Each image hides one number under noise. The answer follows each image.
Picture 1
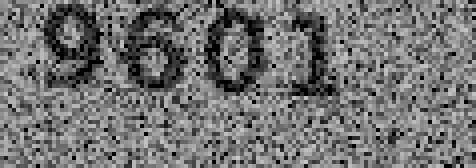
9601
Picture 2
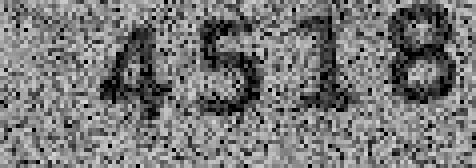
4518
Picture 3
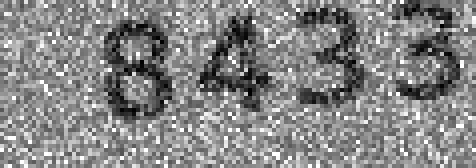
8433
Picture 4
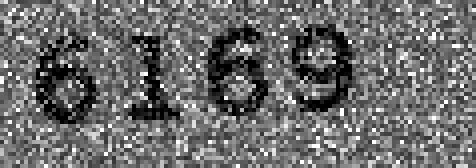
6169
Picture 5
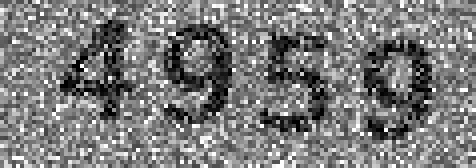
4959
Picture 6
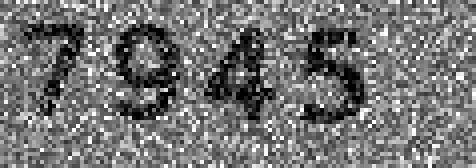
7945
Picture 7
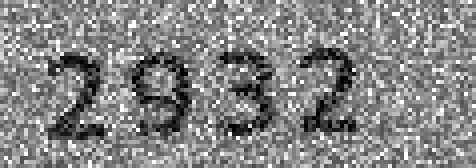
2932
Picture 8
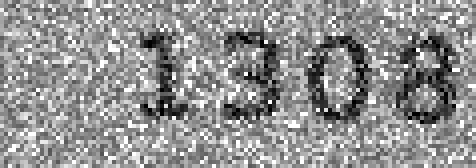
1308
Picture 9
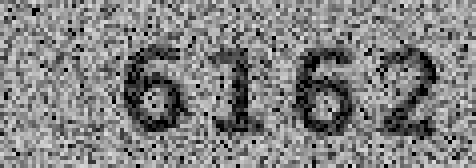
6162
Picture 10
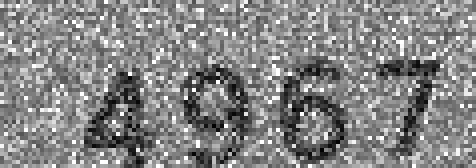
4967
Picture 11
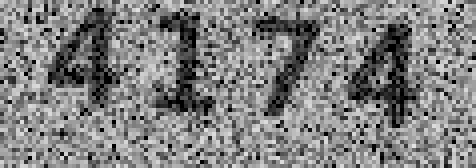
4174
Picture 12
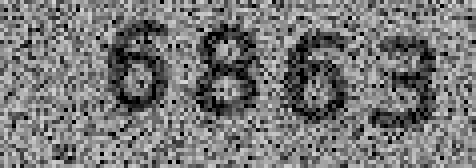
6863
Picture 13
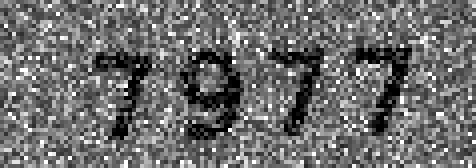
7977
